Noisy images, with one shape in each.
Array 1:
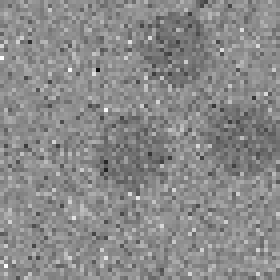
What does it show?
dark three dots
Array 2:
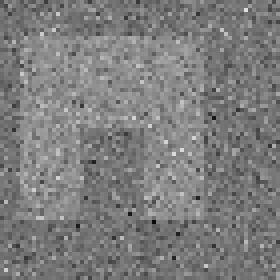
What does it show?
light square with a notch
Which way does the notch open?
down
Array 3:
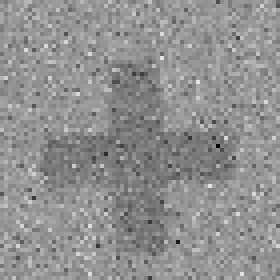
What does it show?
dark cross
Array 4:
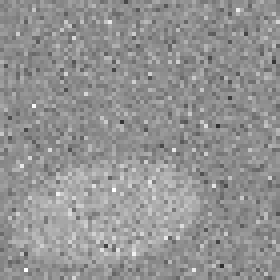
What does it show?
light ellipse
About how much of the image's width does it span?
two thirds
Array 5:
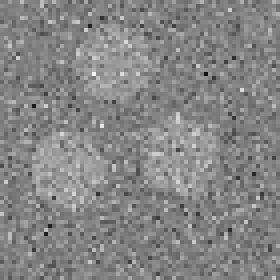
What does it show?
light three dots
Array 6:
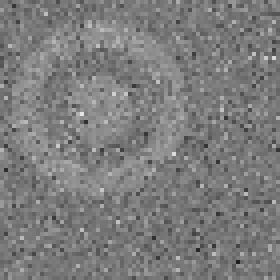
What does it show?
light bullseye
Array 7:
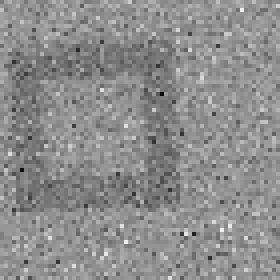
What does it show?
dark square frame
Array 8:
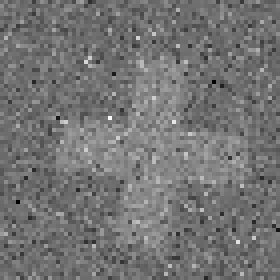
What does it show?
light cross
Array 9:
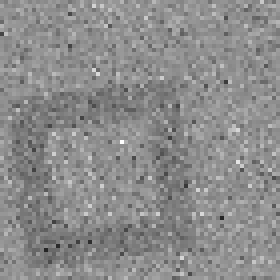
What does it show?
dark square frame
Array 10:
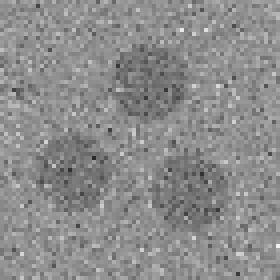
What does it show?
dark three dots
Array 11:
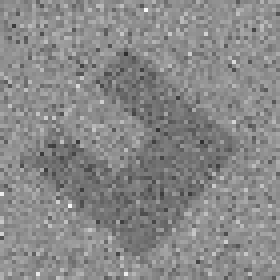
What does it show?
dark square with a notch
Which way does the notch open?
up and left
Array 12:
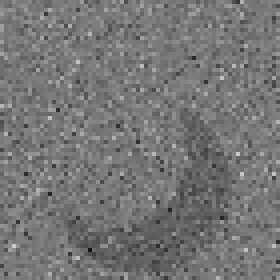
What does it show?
dark crescent
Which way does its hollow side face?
up and left
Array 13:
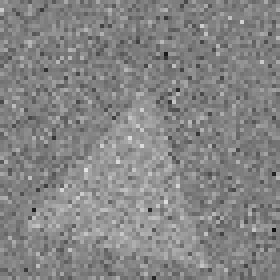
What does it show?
light triangle
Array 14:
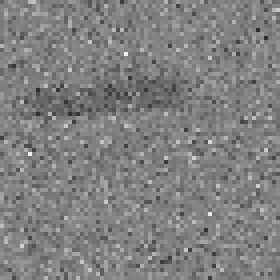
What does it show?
dark bar
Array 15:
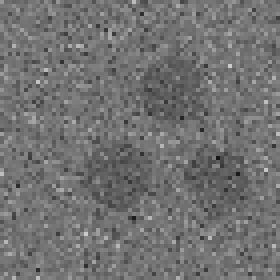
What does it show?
dark three dots
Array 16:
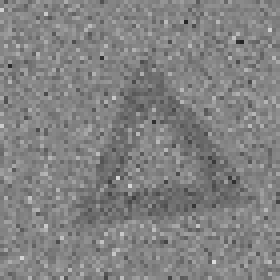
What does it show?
dark triangle frame
